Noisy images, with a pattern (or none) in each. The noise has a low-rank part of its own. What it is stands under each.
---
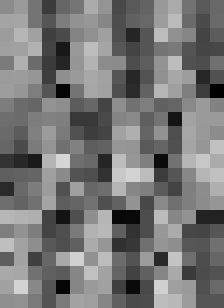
a checkerboard
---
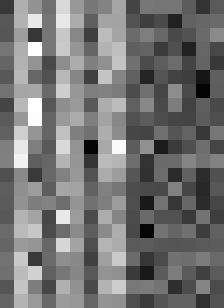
bands of columns
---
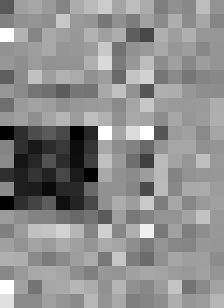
one block
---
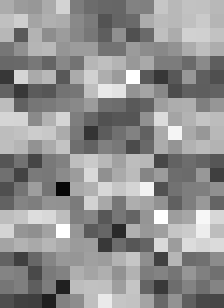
a checkerboard
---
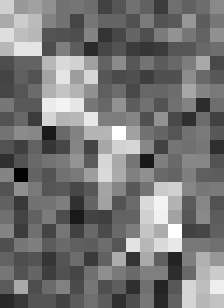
blocks along the diagonal
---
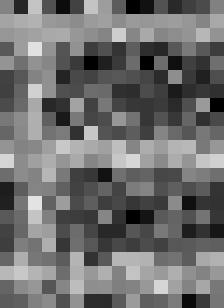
bands of rows crossing bands of columns
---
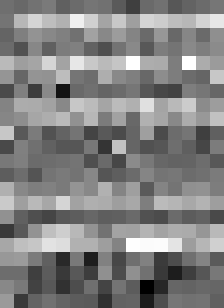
bands of rows
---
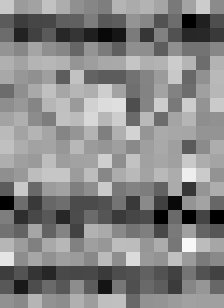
bands of rows
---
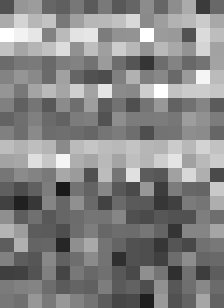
bands of rows
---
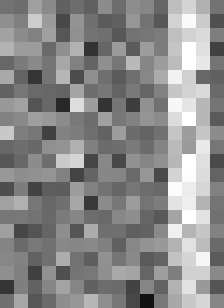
one band of columns
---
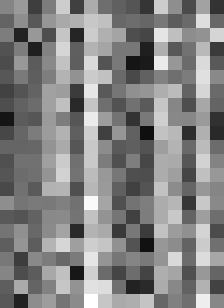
bands of columns
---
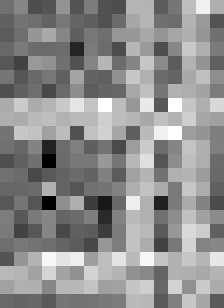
bands of rows crossing bands of columns
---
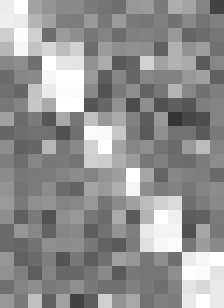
blocks along the diagonal
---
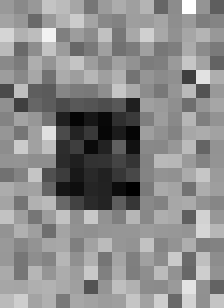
one block
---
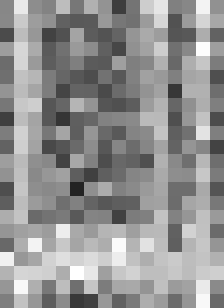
bands of rows crossing bands of columns
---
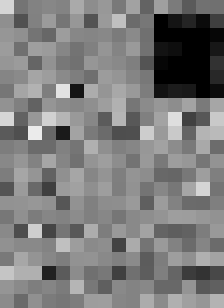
one block
